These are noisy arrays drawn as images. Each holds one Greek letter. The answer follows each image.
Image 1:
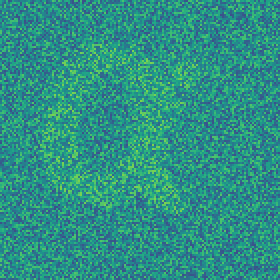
alpha
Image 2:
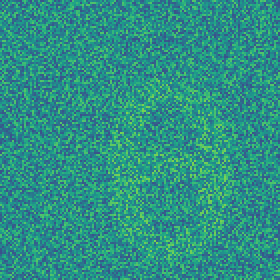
theta
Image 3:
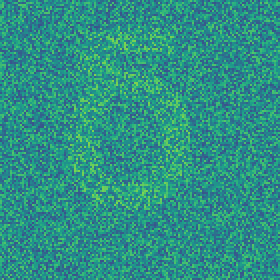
delta
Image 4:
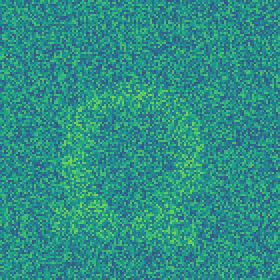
omega
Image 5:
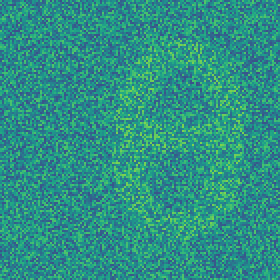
theta
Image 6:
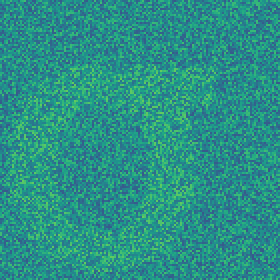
sigma
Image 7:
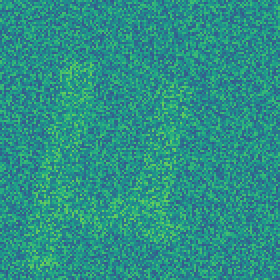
mu
